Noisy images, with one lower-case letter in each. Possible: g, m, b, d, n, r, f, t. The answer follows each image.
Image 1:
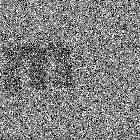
dark m
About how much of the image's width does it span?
half
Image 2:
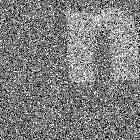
light n
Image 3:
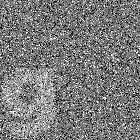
light g
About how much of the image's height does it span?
half
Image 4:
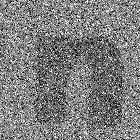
dark n
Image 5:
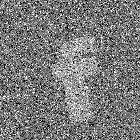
light f
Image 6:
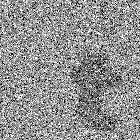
dark t
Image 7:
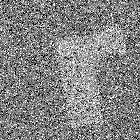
light r
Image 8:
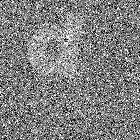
light d
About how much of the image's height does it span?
half
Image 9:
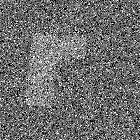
light r
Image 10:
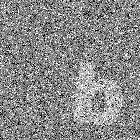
light b
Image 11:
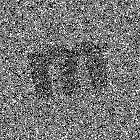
dark m
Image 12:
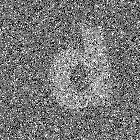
light d
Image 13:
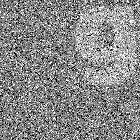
light g
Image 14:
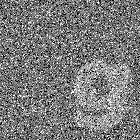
light g
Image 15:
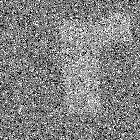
light r
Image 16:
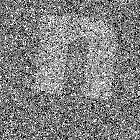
light n
